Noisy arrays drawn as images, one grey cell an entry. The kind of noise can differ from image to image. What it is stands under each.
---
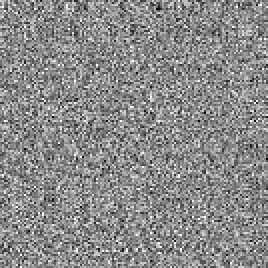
low rank plus noise
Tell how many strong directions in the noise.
five to eight
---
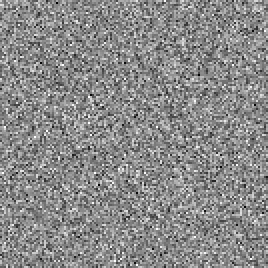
independent entries
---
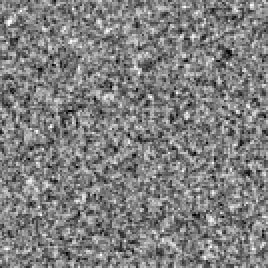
blotchy
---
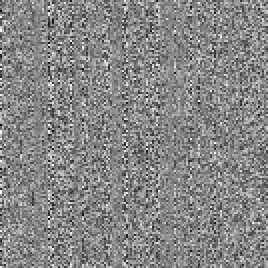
columns of uneven size
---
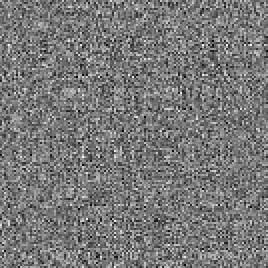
low rank plus noise
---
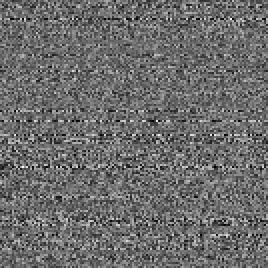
rows of uneven size
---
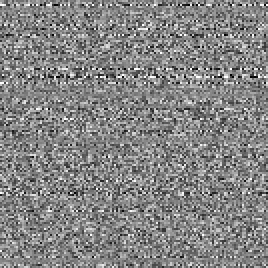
rows of uneven size
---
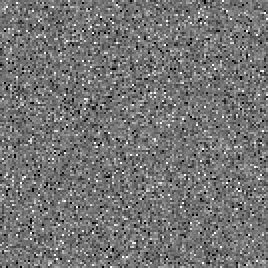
heavy tails
